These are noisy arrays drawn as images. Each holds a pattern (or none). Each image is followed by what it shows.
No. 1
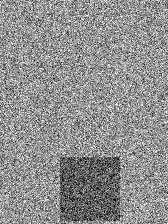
one block
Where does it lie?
bottom middle
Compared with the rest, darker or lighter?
darker
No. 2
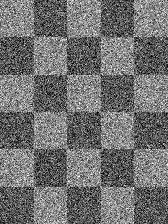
a checkerboard
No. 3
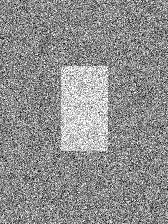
one block
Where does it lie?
centre
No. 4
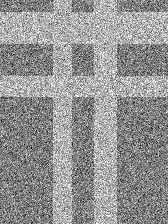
bands of rows crossing bands of columns
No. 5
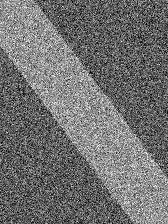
a diagonal band
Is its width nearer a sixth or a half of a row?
a half
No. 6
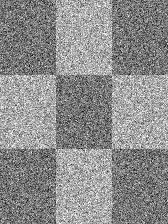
a checkerboard
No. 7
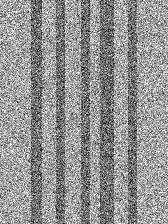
bands of columns
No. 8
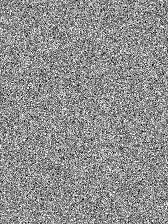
only noise
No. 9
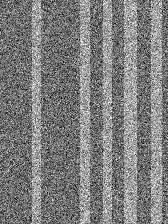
bands of columns
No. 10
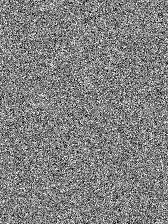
only noise
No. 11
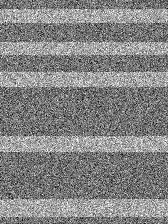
bands of rows
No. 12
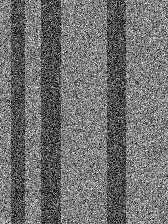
bands of columns
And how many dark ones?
3
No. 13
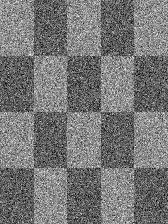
a checkerboard
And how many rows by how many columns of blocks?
4 by 5
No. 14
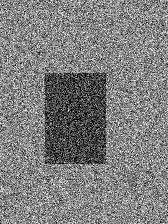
one block
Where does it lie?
centre
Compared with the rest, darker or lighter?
darker
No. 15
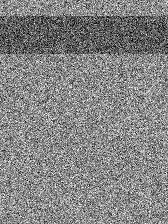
one band of rows
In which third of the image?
top
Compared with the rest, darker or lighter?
darker
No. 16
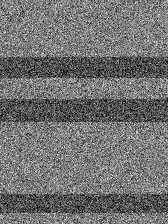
bands of rows
